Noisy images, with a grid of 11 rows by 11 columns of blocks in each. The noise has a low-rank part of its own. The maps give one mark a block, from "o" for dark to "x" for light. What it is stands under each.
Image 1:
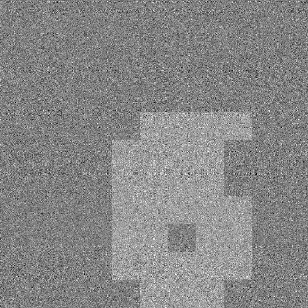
o o o o o o o o o o o
o o o o o o o o o o o
o o o o o o o o o o o
o o o o o o o o o o o
o o o o o x x x x o o
o o o o x x x x o o o
o o o o x x x x o o o
o o o o x x x x x o o
o o o o x x o x x o o
o o o o x x x x x o o
o o o o o x x x o o o
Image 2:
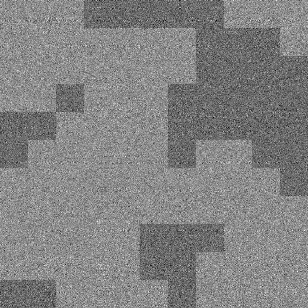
x x x o o o o o x x x
x x x x x x x o o o x
x x x x x x x o o o o
x x o x x x o o o o o
o o x x x x o o o o o
o x x x x x o x x o o
x x x x x x x x x x o
x x x x x x x x x x x
x x x x x o o o x x x
x x x x x o o x x x x
o o x x x x o x x x x
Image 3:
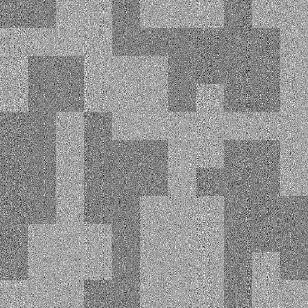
o o x x o x x x o x x
x x x x o o o o o o x
x o o x x x o o o o x
x o o x x x o x o o x
o o x o x x x x x x x
o o x o o o x x o o x
o o x o o o x o o o x
o o x o o x x x o o o
o x x x o x x x o o o
o x x x o x x x o x o
x x x o o x x x o x x
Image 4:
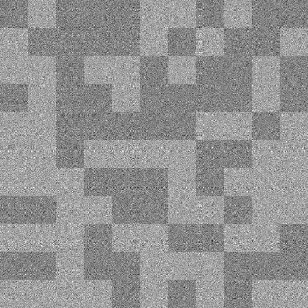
o x o o o x x o x o o
x o o o o x o x o o x
x x o x x o x o o x o
o x o o x o o o o x o
x x o o o o o x x o x
x x o x x x x o o x x
x x x o o o x o x x x
o o x x o o x x o x x
x x x o x x o o x x o
o o x o o x x x o o o
x x x x o x o x o x x
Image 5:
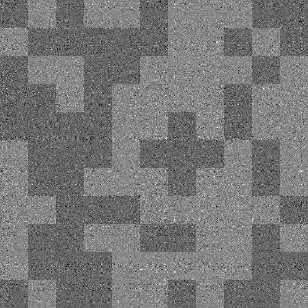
o x o x x o x x x o o
x o o o o o x x o x o
o x x o o x x x x o x
o o x o x x x x o x x
o o o o x x o x o x x
x o o o x o o o x o x
x o o x x x o x x o x
x x o o o x x x x x o
x o o x x o o x x o x
x o o o x x x x x o o
o x o o x x o x o o x
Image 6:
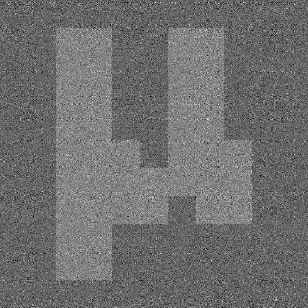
o o o o o o o o o o o
o o x x o o x x o o o
o o x x o o x x o o o
o o x x o o x x o o o
o o x x o o x x o o o
o o x x x o x x x o o
o o x x x x x x x o o
o o x x x x o x x o o
o o x x o o o o o o o
o o x x o o o o o o o
o o o o o o o o o o o
